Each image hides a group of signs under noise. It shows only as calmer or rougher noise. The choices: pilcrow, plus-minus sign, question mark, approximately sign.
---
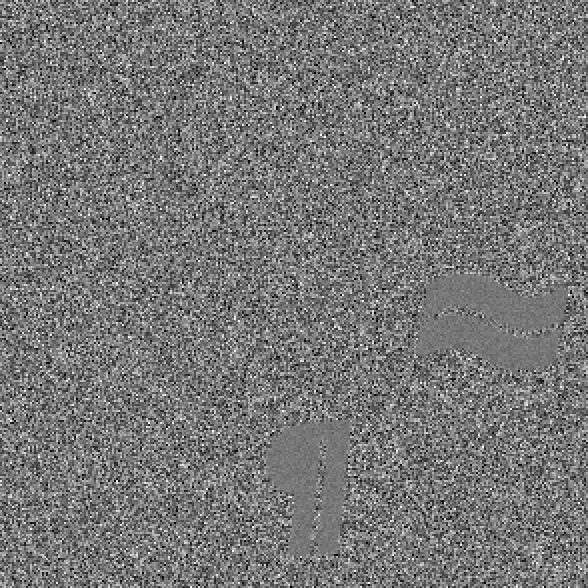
middle right: calm approximately sign; bottom middle: calm pilcrow
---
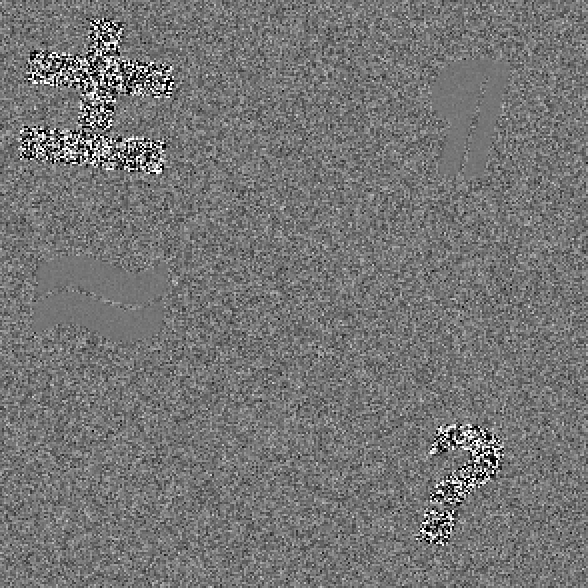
top left: rough plus-minus sign; top right: calm pilcrow; middle left: calm approximately sign; bottom right: rough question mark
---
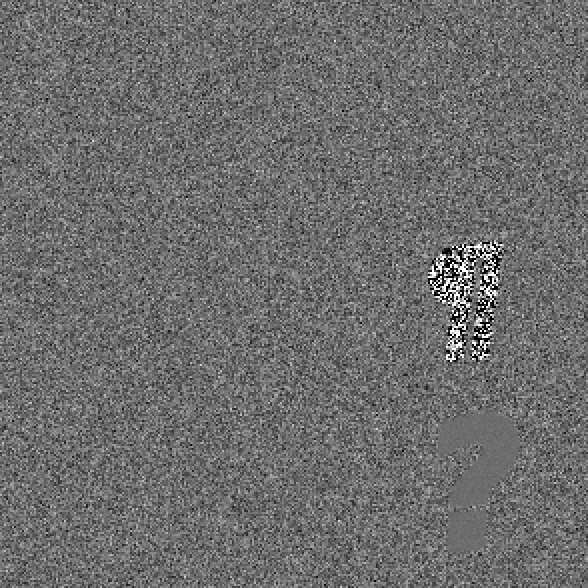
middle right: rough pilcrow; bottom right: calm question mark
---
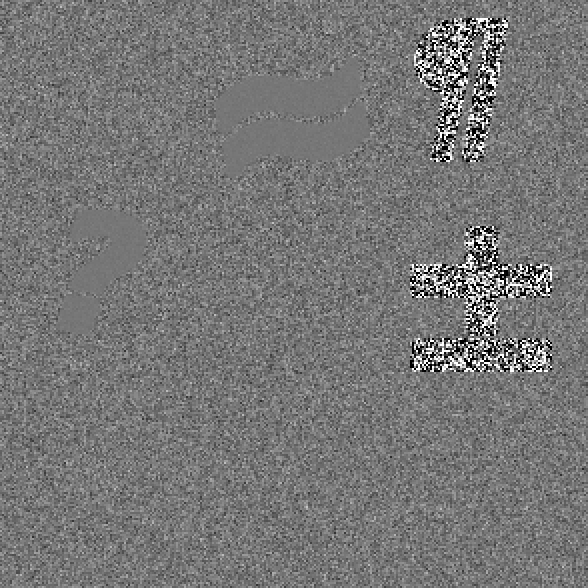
top middle: calm approximately sign; top right: rough pilcrow; middle left: calm question mark; middle right: rough plus-minus sign
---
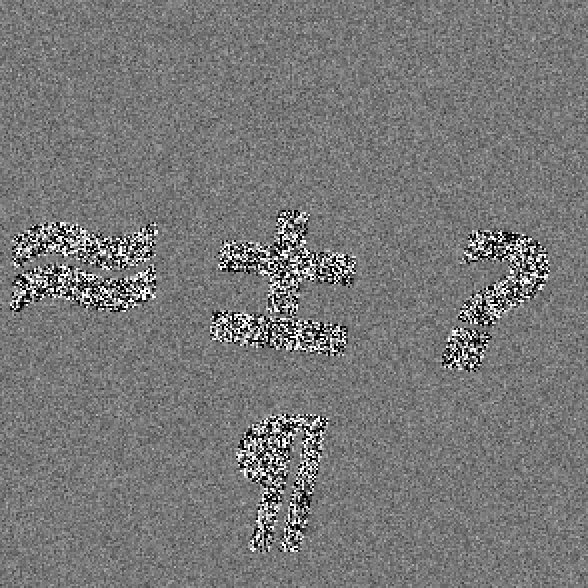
middle left: rough approximately sign; centre: rough plus-minus sign; middle right: rough question mark; bottom middle: rough pilcrow
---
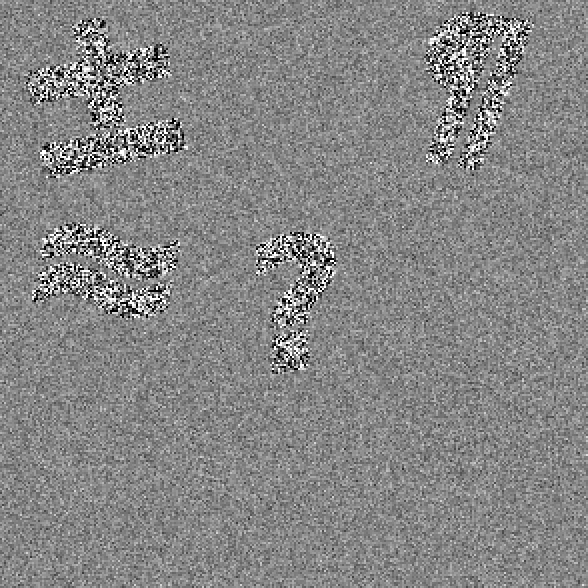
top left: rough plus-minus sign; top right: rough pilcrow; middle left: rough approximately sign; centre: rough question mark
